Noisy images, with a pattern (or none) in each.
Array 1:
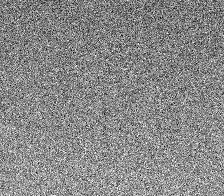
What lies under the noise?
a smooth slope
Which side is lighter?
bottom
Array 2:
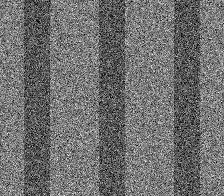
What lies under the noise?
vertical stripes
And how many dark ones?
3
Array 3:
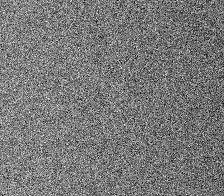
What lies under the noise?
a smooth slope
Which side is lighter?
left
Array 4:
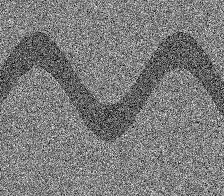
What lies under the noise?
a wavy band
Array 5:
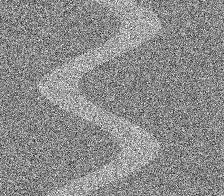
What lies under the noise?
a wavy band
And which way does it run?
top to bottom
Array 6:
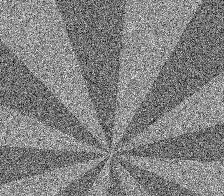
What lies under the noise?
spokes from one point
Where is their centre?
bottom middle
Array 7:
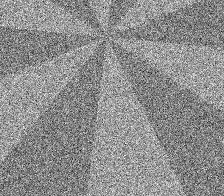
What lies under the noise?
spokes from one point
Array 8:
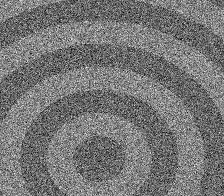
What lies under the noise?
rings round one point
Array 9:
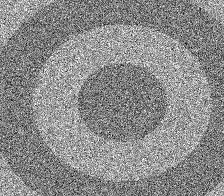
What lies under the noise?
rings round one point
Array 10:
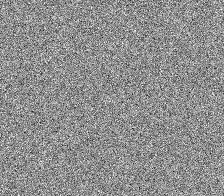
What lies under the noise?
only noise
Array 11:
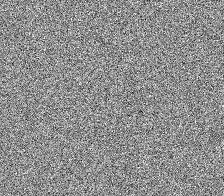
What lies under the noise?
only noise
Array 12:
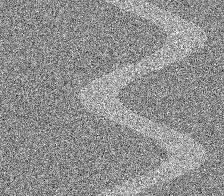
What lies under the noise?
a wavy band
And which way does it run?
top to bottom
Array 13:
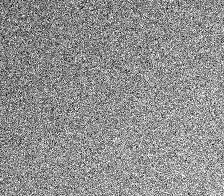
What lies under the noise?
a smooth slope
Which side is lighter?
bottom right
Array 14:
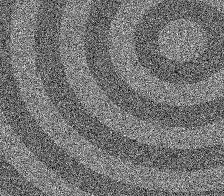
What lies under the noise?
rings round one point
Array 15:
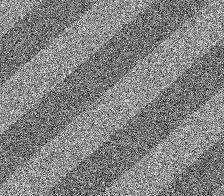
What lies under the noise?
diagonal stripes
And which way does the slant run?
bottom left to top right
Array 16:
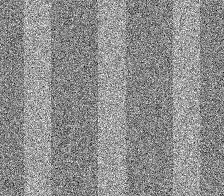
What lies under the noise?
vertical stripes
